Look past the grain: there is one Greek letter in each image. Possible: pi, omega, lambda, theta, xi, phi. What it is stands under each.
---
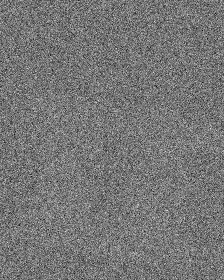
pi
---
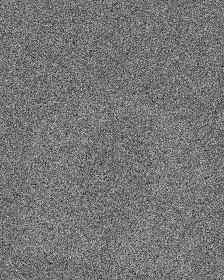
omega
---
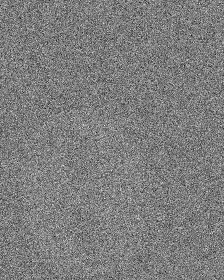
theta
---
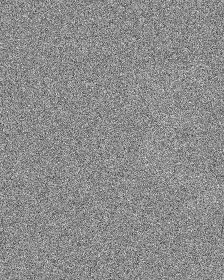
xi
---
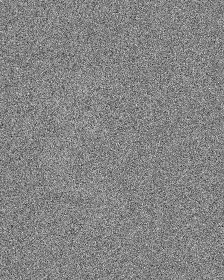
xi
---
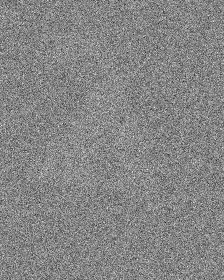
lambda
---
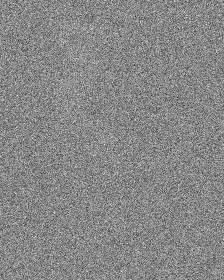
xi
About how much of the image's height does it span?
half
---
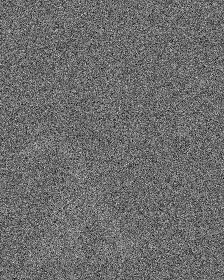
lambda
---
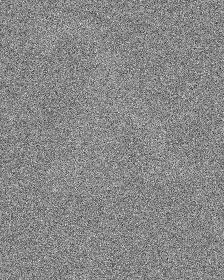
lambda
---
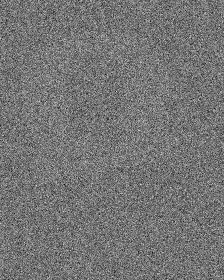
omega
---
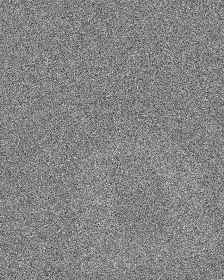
omega
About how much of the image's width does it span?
two thirds
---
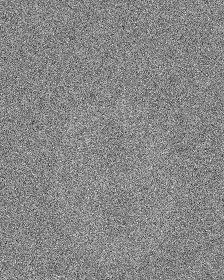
theta
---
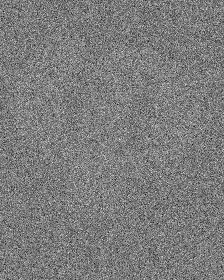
phi
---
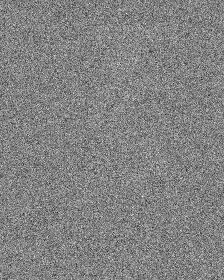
xi
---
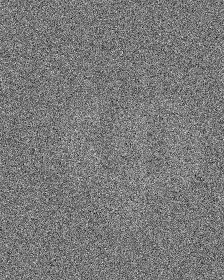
phi
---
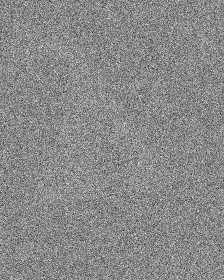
lambda
